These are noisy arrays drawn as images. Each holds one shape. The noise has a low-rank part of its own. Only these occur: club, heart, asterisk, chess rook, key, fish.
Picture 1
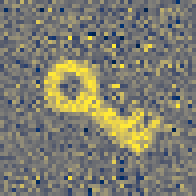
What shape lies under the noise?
key
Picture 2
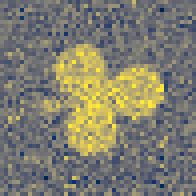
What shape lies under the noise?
club
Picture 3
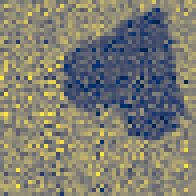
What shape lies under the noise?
heart
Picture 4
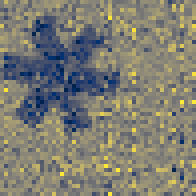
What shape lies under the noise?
asterisk
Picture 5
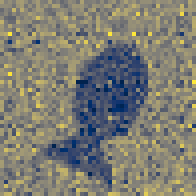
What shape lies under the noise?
fish
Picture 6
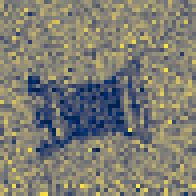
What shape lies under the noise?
chess rook
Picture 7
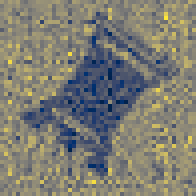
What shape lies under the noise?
chess rook
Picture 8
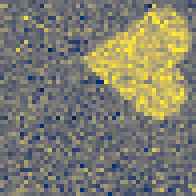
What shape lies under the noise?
heart
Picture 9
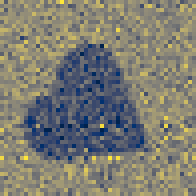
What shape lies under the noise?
heart
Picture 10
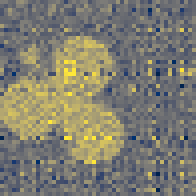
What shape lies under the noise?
club
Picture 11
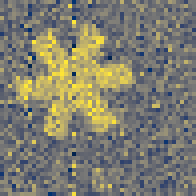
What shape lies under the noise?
asterisk
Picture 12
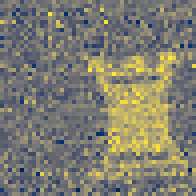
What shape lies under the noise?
chess rook
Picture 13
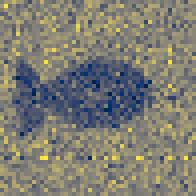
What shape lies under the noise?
fish
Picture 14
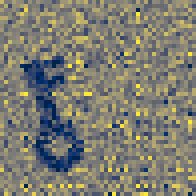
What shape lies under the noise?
key
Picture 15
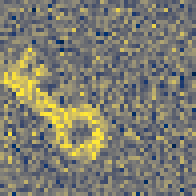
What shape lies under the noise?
key
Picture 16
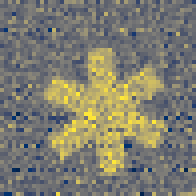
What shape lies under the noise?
asterisk
